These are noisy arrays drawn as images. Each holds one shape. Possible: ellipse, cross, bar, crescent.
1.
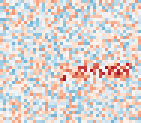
bar
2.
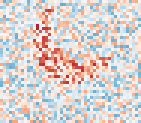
crescent
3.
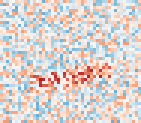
bar
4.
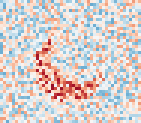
crescent
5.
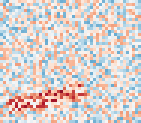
bar
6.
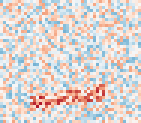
bar
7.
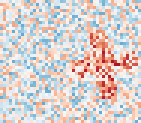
cross
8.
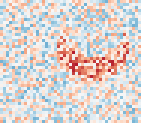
crescent
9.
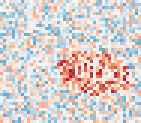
ellipse
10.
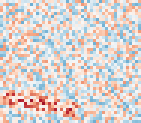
bar
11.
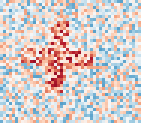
cross
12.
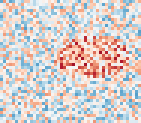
ellipse
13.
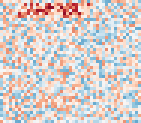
bar
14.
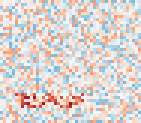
bar
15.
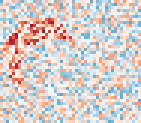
crescent
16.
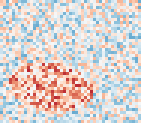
ellipse
